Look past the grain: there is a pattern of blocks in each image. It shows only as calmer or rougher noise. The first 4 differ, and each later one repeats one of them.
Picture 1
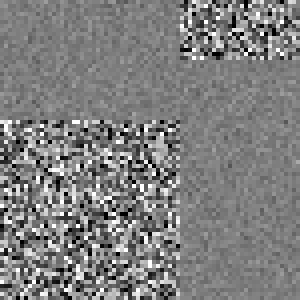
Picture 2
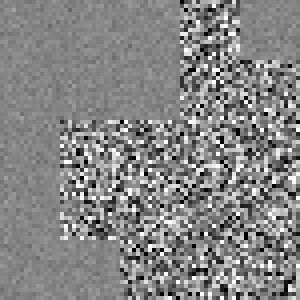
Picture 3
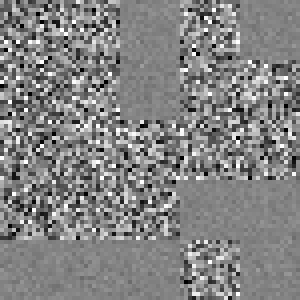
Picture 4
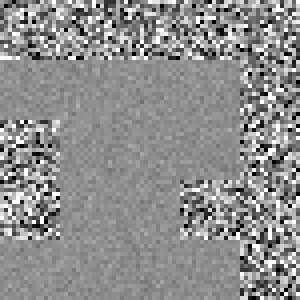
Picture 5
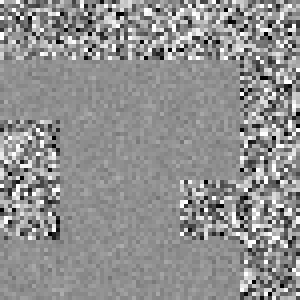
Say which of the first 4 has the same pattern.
4
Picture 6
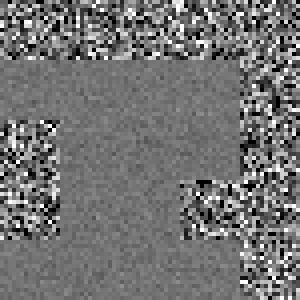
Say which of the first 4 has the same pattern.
4
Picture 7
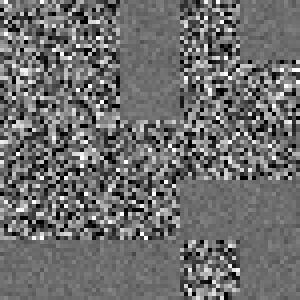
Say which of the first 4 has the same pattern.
3
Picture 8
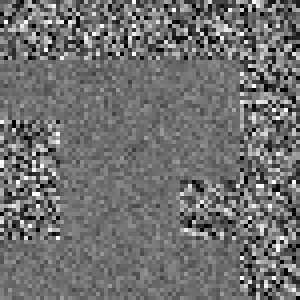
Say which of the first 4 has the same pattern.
4
